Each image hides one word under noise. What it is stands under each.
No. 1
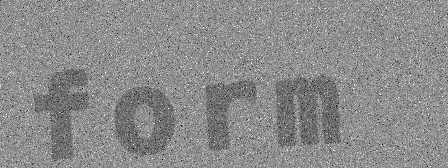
form
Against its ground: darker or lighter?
darker
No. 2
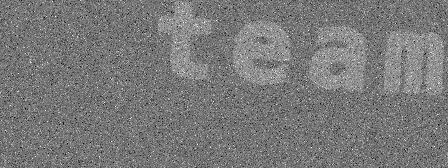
team
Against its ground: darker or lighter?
lighter
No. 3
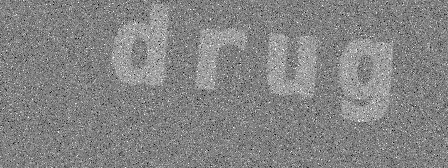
drug
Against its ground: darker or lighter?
lighter
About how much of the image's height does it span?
two thirds
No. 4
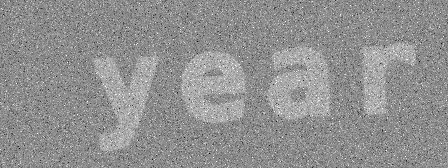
year
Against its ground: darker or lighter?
lighter
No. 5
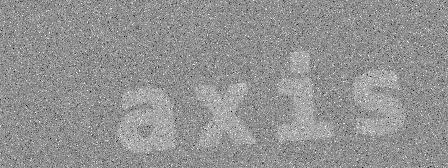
axis
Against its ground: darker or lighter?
lighter
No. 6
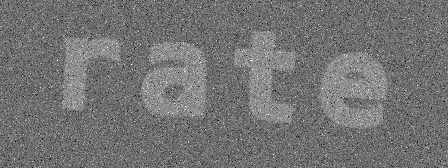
rate
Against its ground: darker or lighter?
lighter
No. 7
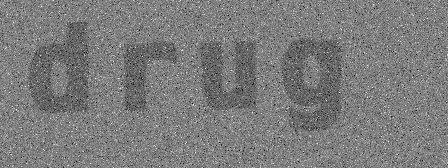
drug
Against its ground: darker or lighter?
darker
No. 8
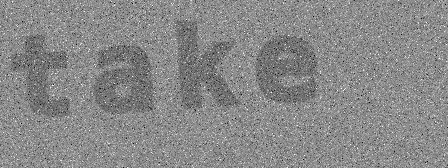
take
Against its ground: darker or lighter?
darker
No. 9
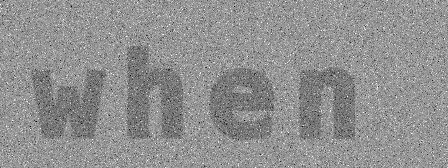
when
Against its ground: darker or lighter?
darker
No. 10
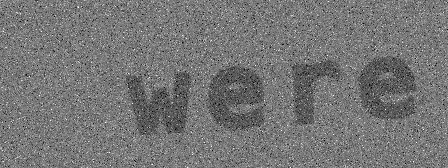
were
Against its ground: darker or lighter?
darker
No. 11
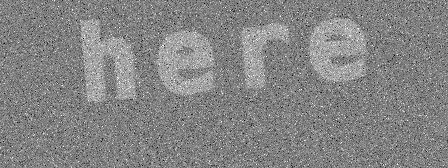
here
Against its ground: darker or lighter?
lighter
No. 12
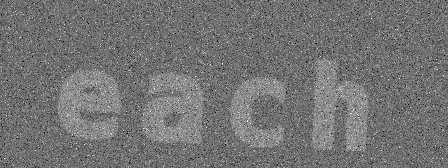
each
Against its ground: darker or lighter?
lighter
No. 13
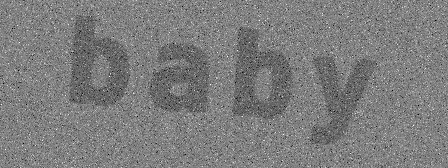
baby
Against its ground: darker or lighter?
darker
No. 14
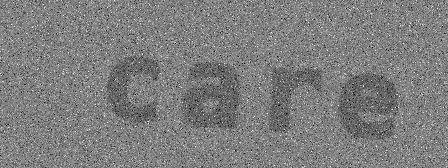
care
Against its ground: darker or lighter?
darker
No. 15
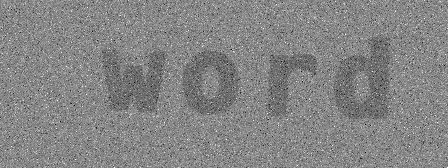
word
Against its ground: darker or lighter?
darker
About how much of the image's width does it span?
two thirds
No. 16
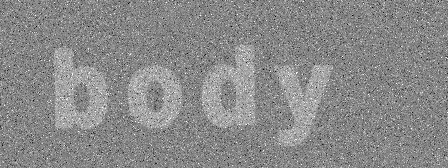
body
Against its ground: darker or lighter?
lighter
